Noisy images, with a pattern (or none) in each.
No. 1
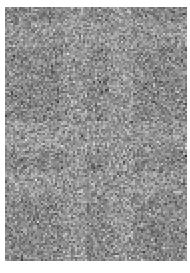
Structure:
bands of rows crossing bands of columns
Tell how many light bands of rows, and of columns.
3 and 2
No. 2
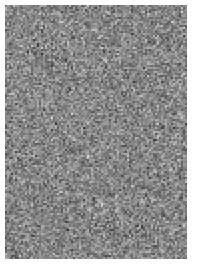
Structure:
only noise
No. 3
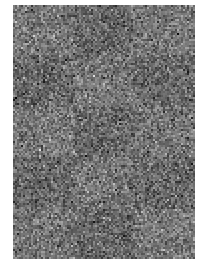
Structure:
a checkerboard
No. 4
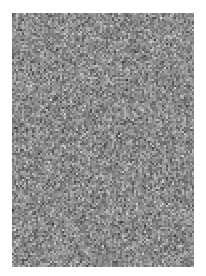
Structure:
only noise
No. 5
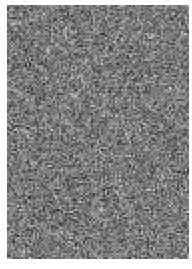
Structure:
only noise
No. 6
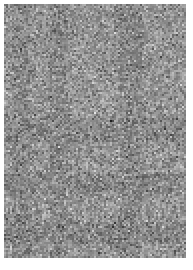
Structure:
bands of rows crossing bands of columns
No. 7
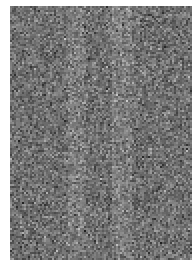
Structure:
bands of columns
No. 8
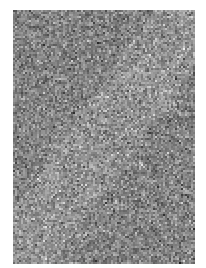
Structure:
a diagonal band
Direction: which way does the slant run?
bottom left to top right
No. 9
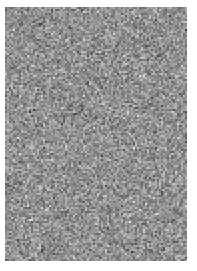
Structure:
only noise
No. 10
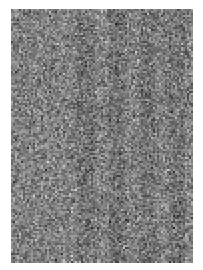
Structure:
bands of columns
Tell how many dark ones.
4
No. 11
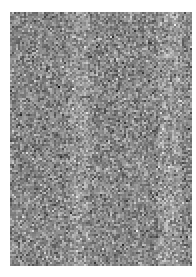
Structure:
bands of columns
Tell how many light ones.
2
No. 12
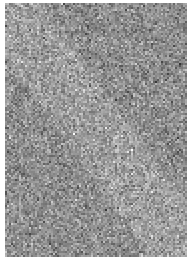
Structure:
a diagonal band
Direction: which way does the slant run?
top left to bottom right
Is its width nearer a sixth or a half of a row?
a half
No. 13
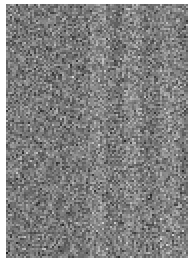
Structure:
bands of columns
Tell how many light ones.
3
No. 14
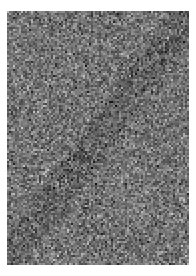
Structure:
a diagonal band
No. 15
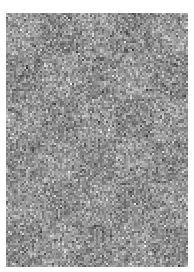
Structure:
a checkerboard
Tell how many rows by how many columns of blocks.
6 by 5
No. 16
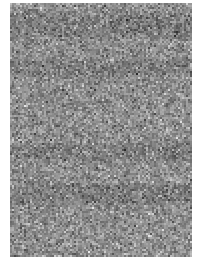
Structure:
bands of rows
